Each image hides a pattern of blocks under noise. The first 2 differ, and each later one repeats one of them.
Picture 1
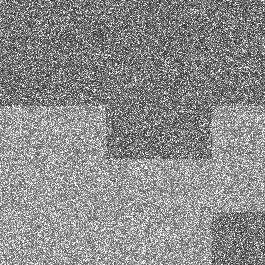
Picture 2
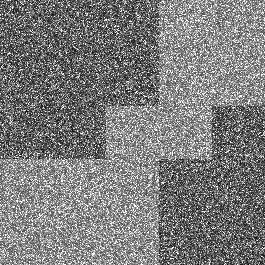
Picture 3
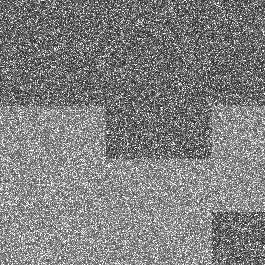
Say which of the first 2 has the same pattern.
1
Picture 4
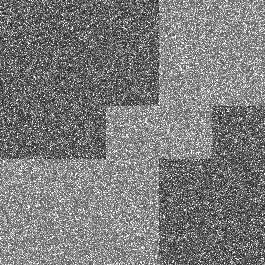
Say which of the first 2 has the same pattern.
2
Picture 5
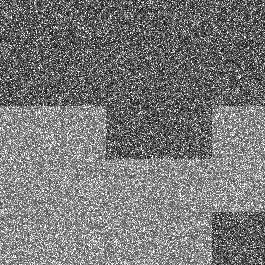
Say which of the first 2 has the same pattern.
1
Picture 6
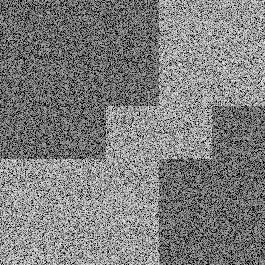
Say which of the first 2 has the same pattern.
2
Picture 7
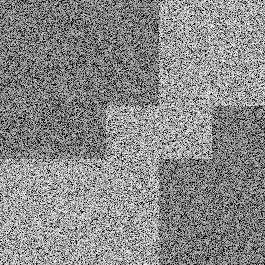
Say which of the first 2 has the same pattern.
2
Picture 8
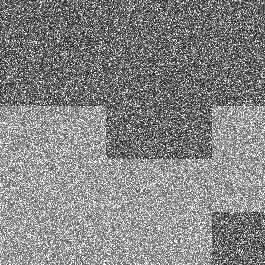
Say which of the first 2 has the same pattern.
1
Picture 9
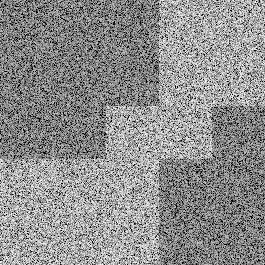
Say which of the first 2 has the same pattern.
2
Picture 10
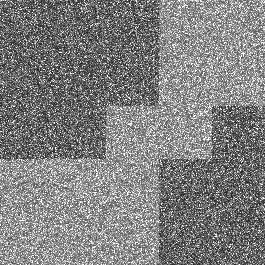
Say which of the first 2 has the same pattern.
2
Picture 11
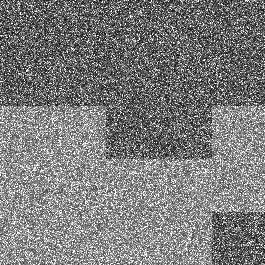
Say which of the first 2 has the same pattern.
1
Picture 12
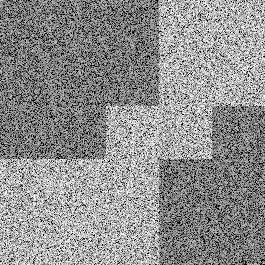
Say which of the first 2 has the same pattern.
2
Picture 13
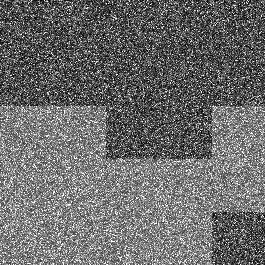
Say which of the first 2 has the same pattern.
1
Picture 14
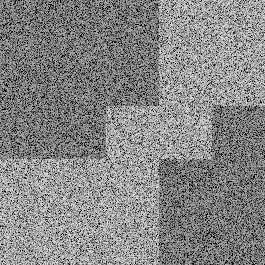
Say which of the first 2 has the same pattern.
2
